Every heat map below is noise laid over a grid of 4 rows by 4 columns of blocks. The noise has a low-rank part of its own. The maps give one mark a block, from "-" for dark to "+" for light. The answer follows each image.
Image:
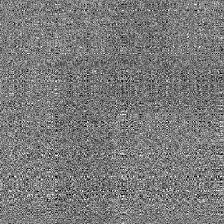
++-+
+---
+-++
+-++
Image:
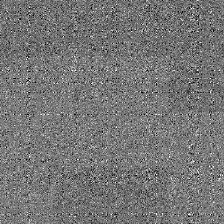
----
+++-
++++
+--+
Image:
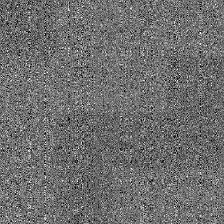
-+++
+++-
+---
+-++
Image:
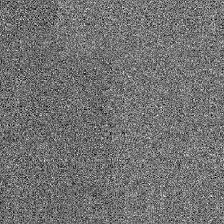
-+++
--++
--++
--++
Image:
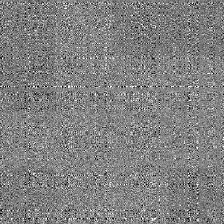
-+--
-+++
++++
-++-
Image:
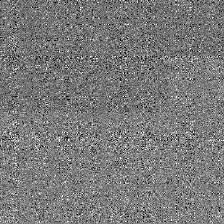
----
---+
++++
++++
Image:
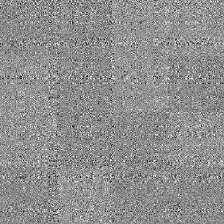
--++
+-+-
+--+
-+--
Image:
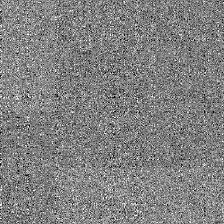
+---
+---
----
-+++
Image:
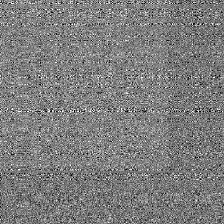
+++-
+++-
+++-
----
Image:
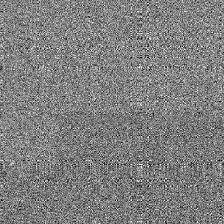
++++
++++
+---
----
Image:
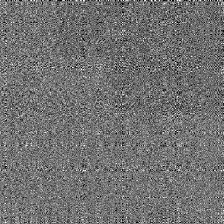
+---
++--
++++
++++
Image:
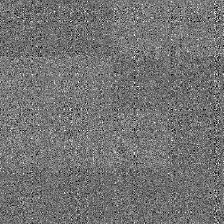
--++
++--
+++-
----
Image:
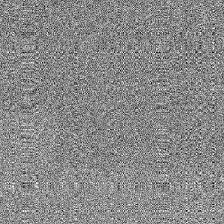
----
----
+---
++++
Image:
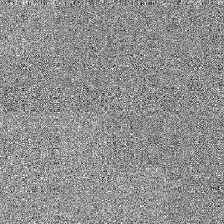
+---
----
++--
+++-
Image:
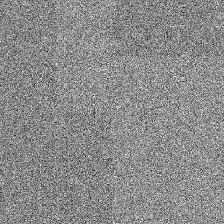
-+--
-+++
--++
--++
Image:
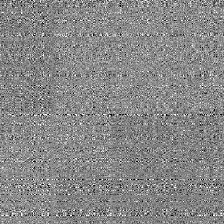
-+++
-+++
++--
+---
